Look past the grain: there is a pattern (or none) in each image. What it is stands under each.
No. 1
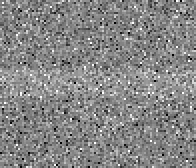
one horizontal stripe
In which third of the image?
middle
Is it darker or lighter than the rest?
lighter
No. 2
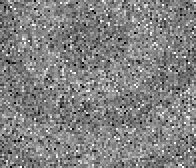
rings round one point
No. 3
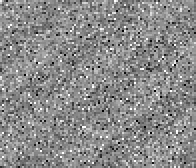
diagonal stripes
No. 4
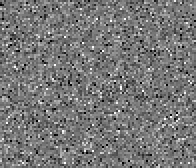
only noise
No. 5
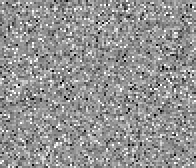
only noise
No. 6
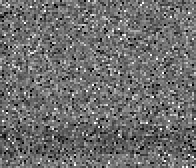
one horizontal stripe
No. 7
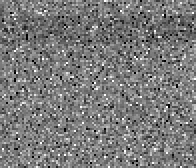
one horizontal stripe
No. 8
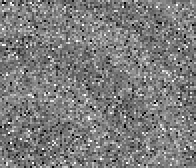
rings round one point
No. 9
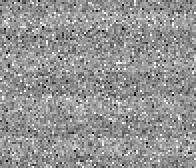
horizontal stripes
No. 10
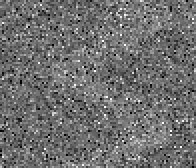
a wavy band
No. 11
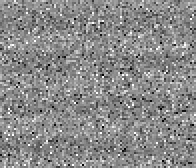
horizontal stripes
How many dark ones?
4
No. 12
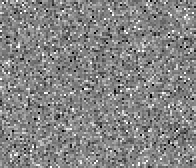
only noise
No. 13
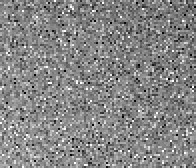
a smooth slope
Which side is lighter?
bottom left
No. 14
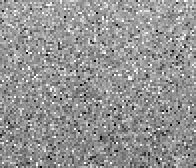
a smooth slope
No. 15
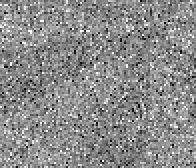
spokes from one point
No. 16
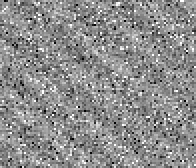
diagonal stripes
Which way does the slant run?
top left to bottom right
